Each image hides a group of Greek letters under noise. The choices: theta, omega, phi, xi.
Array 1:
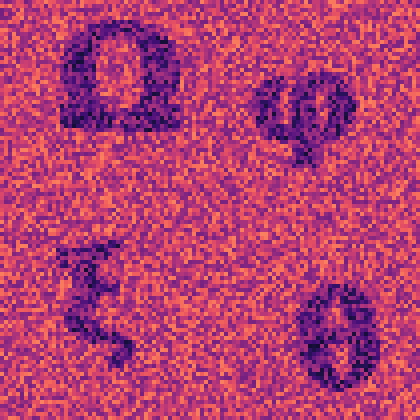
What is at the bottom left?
xi
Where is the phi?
top right
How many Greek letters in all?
4
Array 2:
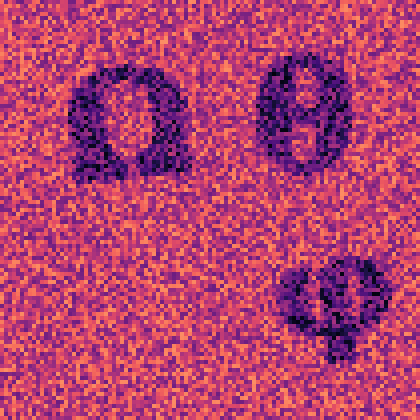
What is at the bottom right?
phi
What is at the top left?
omega
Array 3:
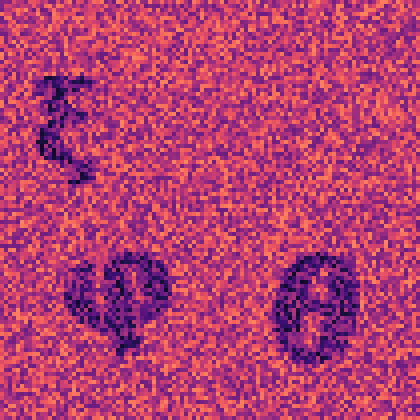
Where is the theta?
bottom right
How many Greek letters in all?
3
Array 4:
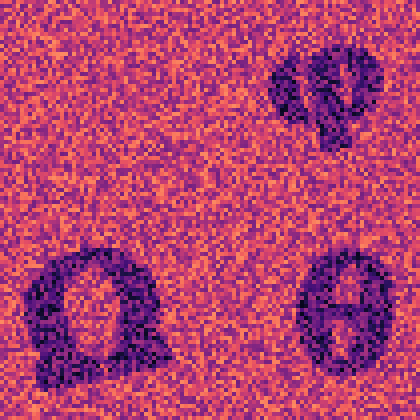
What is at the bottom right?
theta
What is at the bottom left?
omega
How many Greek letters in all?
3
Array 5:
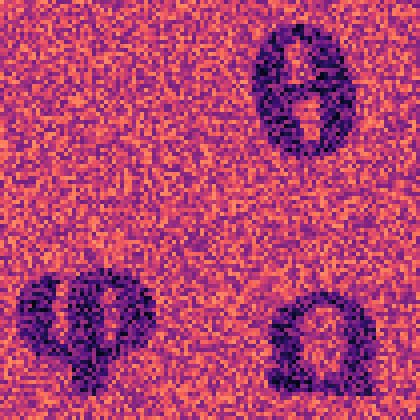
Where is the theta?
top right
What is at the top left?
nothing
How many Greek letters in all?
3
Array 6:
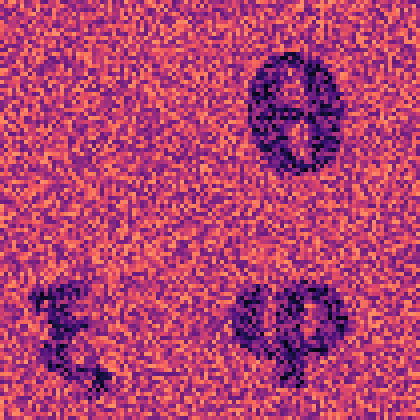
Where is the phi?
bottom right
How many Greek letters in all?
3
